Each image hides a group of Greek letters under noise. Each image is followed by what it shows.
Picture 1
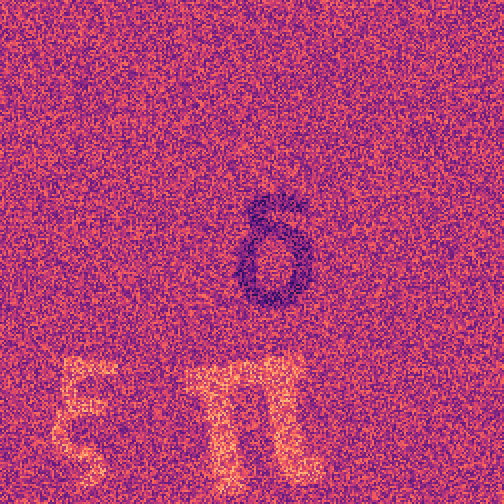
centre: dark delta; bottom left: light xi; bottom middle: light pi
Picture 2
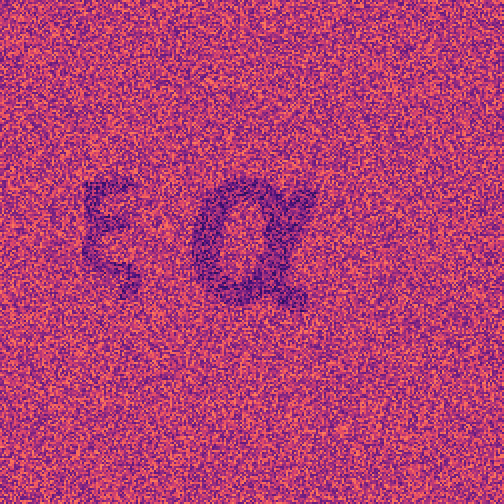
middle left: dark xi; centre: dark alpha
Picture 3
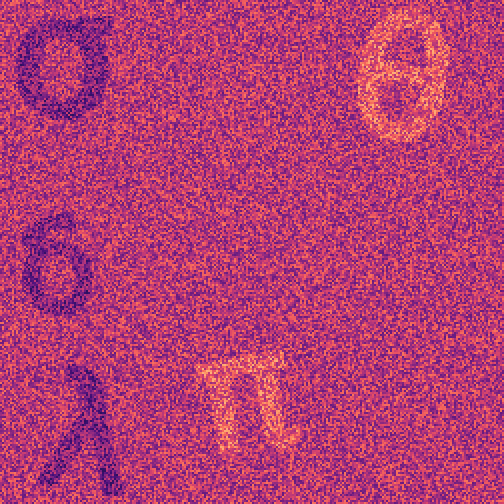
top left: dark sigma; top right: light theta; middle left: dark delta; bottom left: dark lambda; bottom middle: light pi
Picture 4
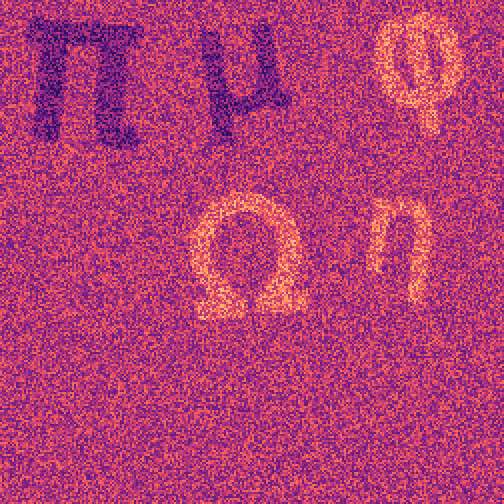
top left: dark pi; top middle: dark mu; top right: light phi; centre: light omega; middle right: light eta
